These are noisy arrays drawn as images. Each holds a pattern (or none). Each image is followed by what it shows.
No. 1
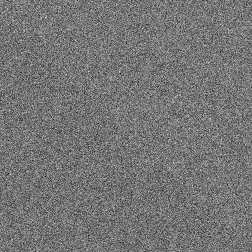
a sharp edge
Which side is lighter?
top right
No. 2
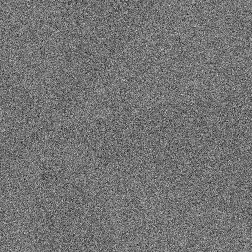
spokes from one point
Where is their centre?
middle left
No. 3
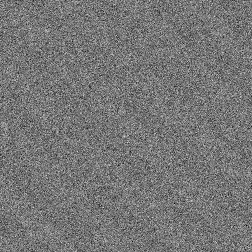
diagonal stripes
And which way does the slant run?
top left to bottom right
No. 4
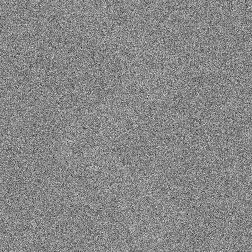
a wavy band
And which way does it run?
top to bottom
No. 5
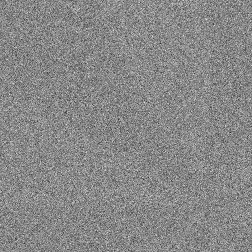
spokes from one point
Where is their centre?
bottom right
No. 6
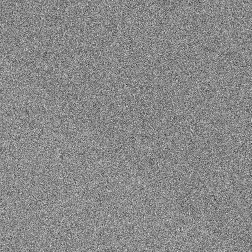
a sharp edge
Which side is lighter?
bottom left
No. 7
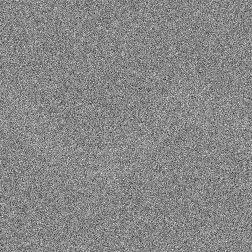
a wavy band
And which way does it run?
left to right
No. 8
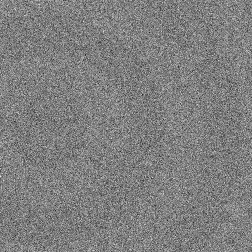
rings round one point
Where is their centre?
middle left
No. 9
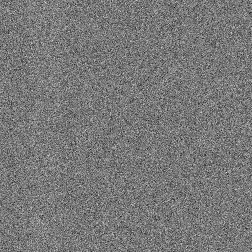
one vertical stripe
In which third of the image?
left
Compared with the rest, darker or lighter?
lighter
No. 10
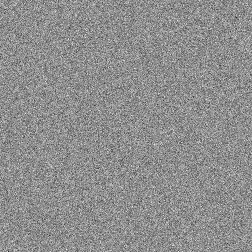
only noise
